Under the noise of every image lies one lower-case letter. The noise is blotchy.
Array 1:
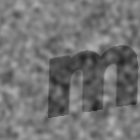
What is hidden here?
dark m
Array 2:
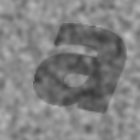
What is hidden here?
dark a
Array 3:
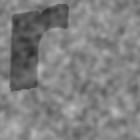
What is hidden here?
dark r
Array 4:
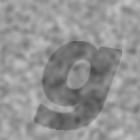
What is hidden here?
dark g
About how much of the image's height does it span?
two thirds
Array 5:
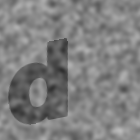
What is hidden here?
dark d
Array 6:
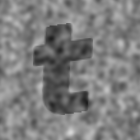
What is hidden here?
dark t
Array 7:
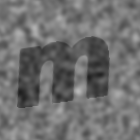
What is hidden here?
dark m
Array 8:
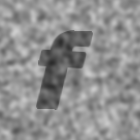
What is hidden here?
dark f
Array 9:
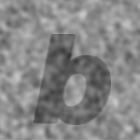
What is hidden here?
dark b
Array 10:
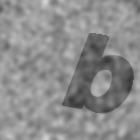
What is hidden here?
dark b
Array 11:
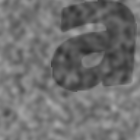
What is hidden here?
dark a
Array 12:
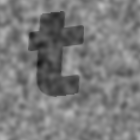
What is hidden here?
dark t
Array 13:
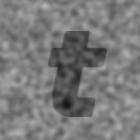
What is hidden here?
dark t
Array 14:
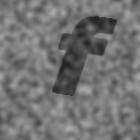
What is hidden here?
dark f
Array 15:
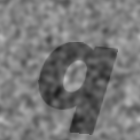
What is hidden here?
dark q
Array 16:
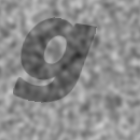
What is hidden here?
dark g
